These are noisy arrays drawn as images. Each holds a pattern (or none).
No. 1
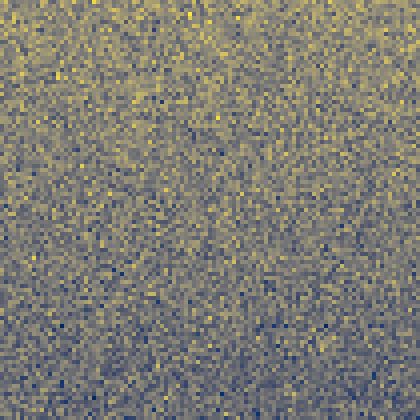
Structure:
a smooth slope
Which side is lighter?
top
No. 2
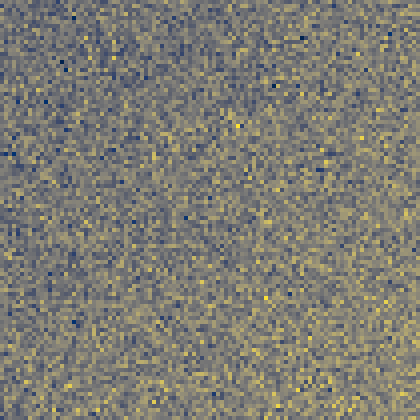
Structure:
a smooth slope
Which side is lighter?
bottom right
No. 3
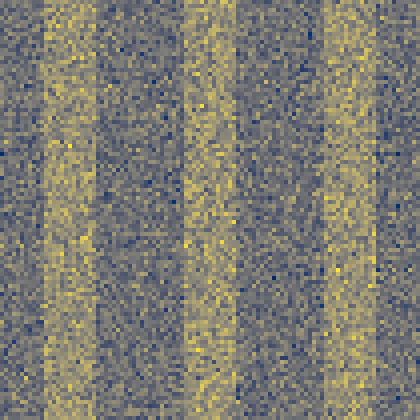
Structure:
vertical stripes
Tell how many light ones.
3
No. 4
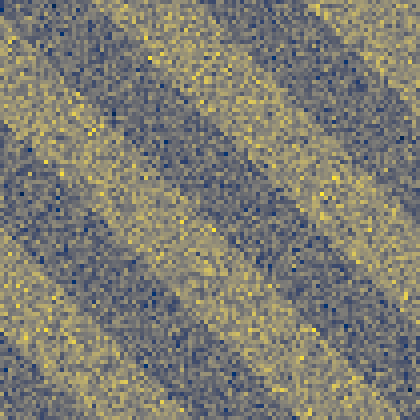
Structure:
diagonal stripes
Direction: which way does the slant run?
top left to bottom right
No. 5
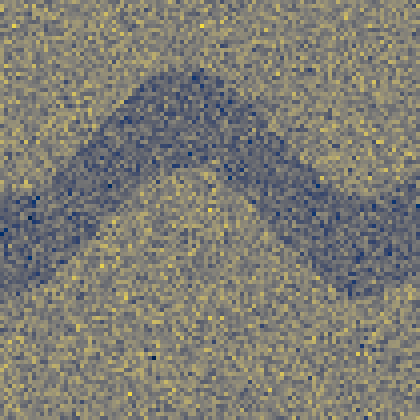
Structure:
a wavy band
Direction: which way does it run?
left to right
